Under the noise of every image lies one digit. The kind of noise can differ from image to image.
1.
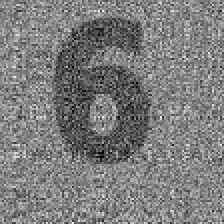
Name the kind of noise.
low rank plus noise
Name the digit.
6
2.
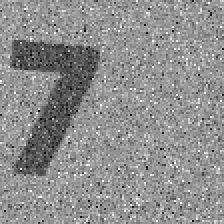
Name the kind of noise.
heavy tails
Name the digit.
7
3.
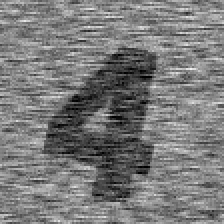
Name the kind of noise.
streaked along the rows
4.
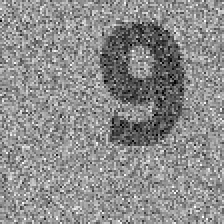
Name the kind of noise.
independent entries
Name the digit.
9
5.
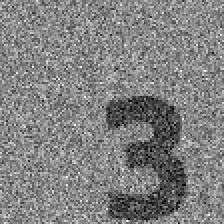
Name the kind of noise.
independent entries
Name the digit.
3
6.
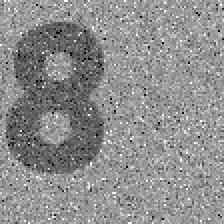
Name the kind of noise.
heavy tails
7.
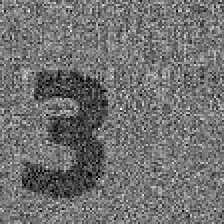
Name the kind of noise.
low rank plus noise
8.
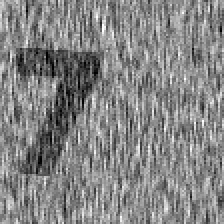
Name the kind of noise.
streaked along the columns
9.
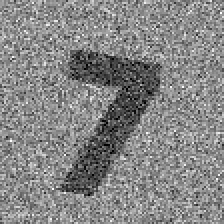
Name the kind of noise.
independent entries
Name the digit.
7
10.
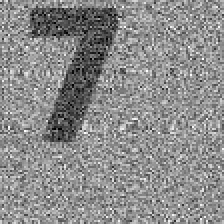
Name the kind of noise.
low rank plus noise
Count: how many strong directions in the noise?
three or four
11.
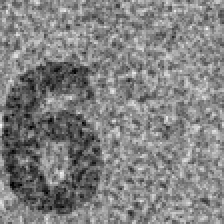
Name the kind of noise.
blotchy
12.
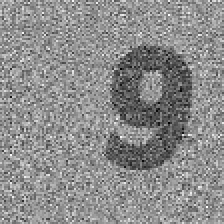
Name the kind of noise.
low rank plus noise
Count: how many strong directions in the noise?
two
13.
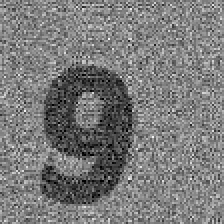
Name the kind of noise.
low rank plus noise
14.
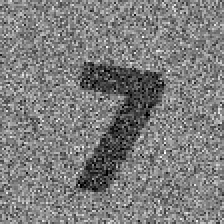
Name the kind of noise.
independent entries
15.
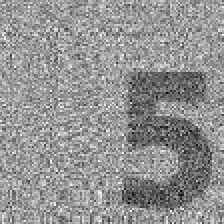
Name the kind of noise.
low rank plus noise
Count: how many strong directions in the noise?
three or four
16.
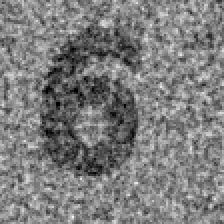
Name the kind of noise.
blotchy
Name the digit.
6
